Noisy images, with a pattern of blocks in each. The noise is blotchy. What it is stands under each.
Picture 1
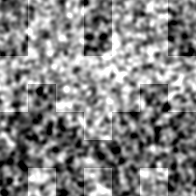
left and right mirror each other
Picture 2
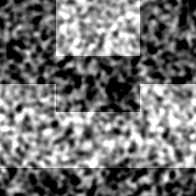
left and right mirror each other
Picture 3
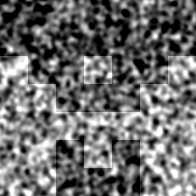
left and right mirror each other
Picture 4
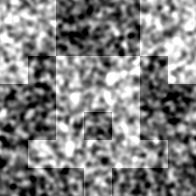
left and right mirror each other
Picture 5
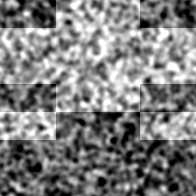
left and right mirror each other
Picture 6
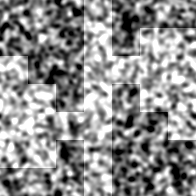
the same after a half turn
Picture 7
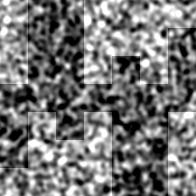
the same after a half turn
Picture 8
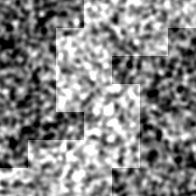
the same after a half turn
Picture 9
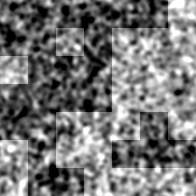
no symmetry
